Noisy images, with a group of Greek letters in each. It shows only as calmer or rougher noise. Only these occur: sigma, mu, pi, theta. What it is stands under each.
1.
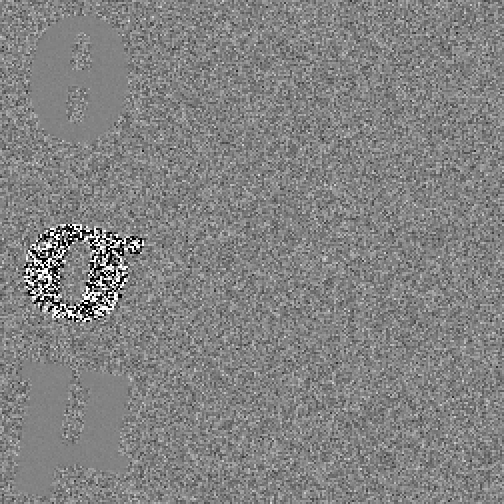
top left: calm theta; middle left: rough sigma; bottom left: calm mu
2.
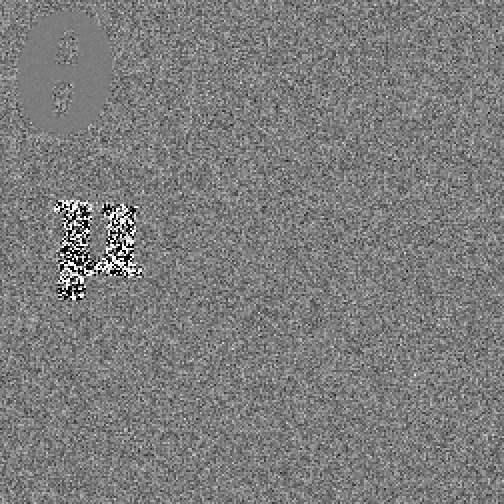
top left: calm theta; middle left: rough mu
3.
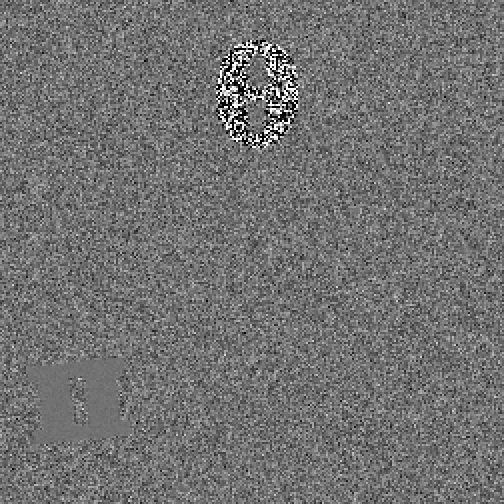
top middle: rough theta; bottom left: calm pi
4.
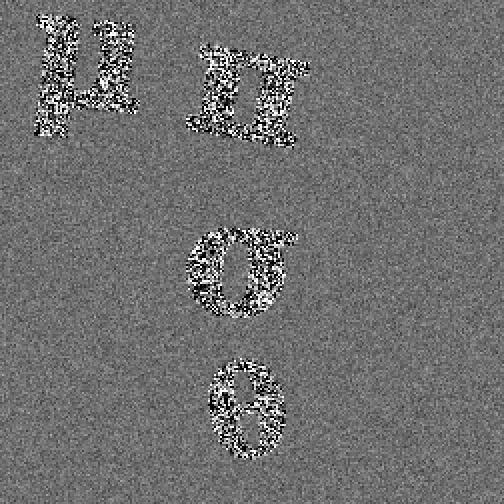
top left: rough mu; top middle: rough pi; centre: rough sigma; bottom middle: rough theta
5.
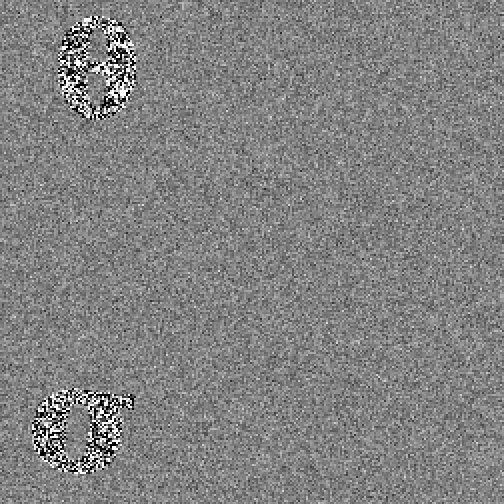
top left: rough theta; bottom left: rough sigma
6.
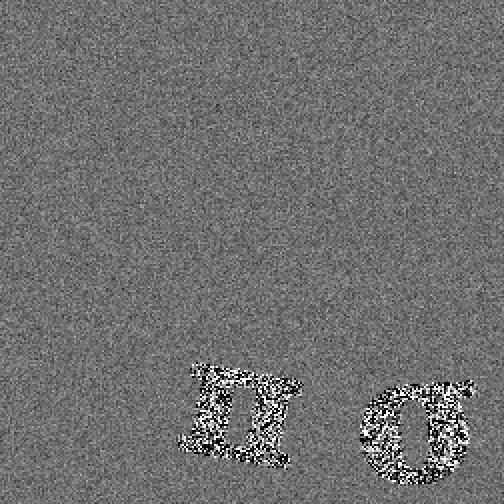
bottom middle: rough pi; bottom right: rough sigma
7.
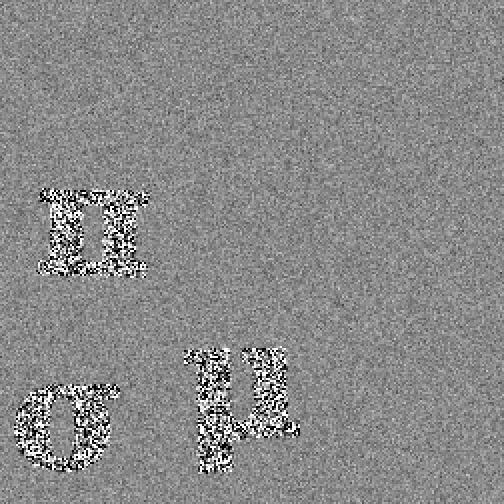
middle left: rough pi; bottom left: rough sigma; bottom middle: rough mu
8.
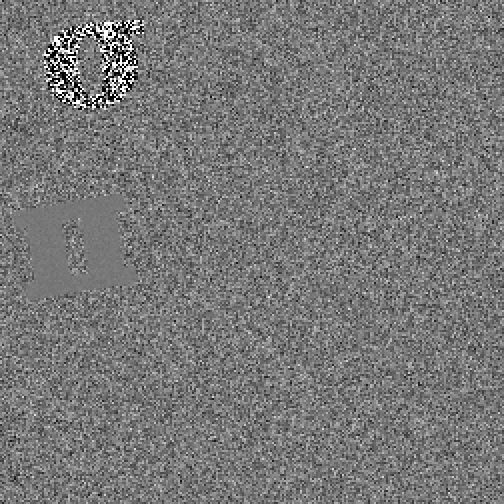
top left: rough sigma; middle left: calm pi
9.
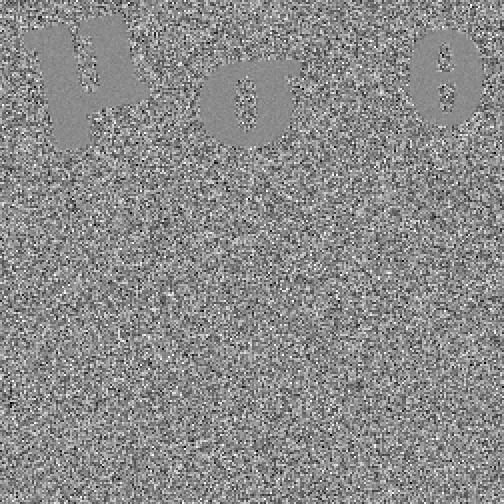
top left: calm mu; top middle: calm sigma; top right: calm theta
